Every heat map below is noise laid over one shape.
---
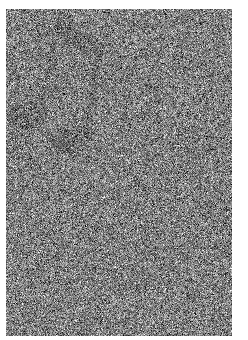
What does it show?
dark pair of musical notes, top left
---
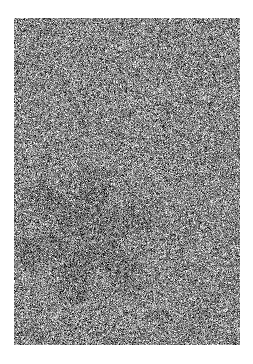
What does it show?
dark asterisk
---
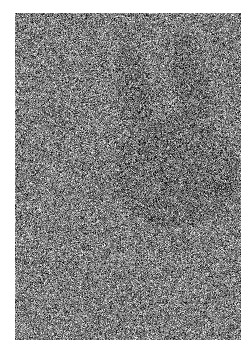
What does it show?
dark rabbit's head
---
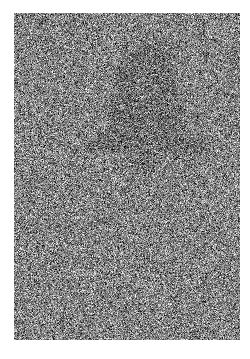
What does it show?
dark bell
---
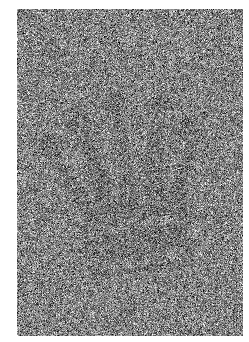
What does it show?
dark chess queen
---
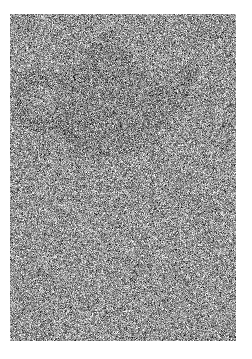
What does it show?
dark teapot
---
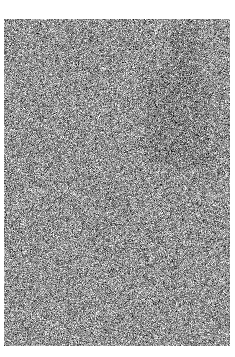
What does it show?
dark bottle, top right
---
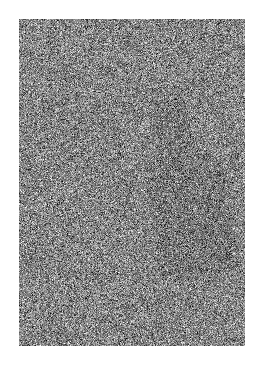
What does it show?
dark bottle
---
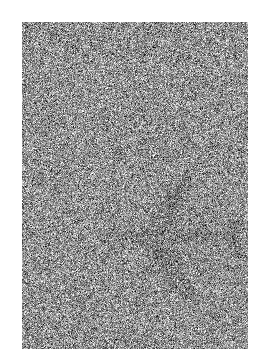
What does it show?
dark airplane
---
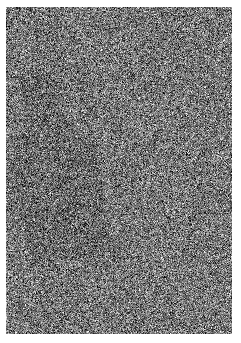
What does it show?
dark bottle
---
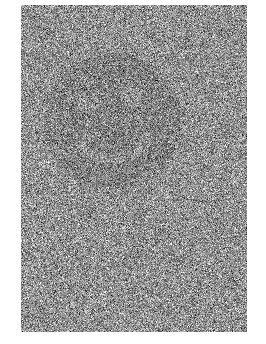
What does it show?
dark smiling face
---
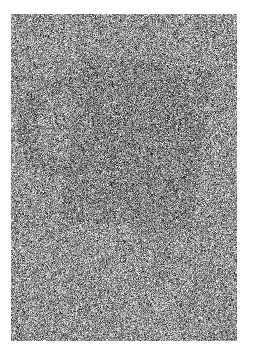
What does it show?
dark cup
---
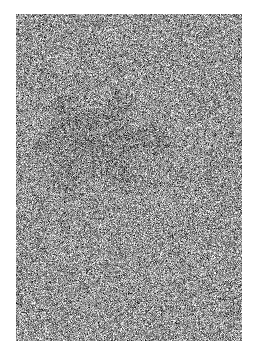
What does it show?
dark turtle
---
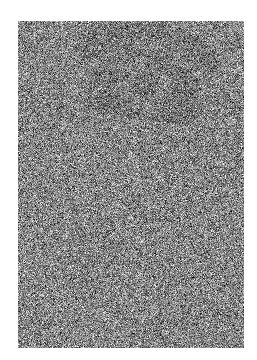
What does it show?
dark telephone
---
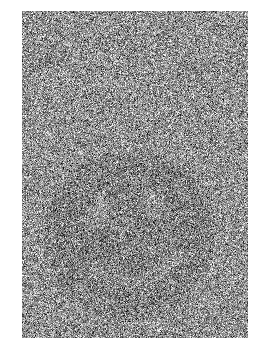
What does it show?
dark smiling face
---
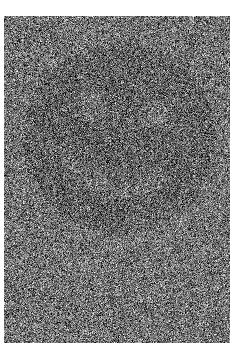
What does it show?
dark smiling face
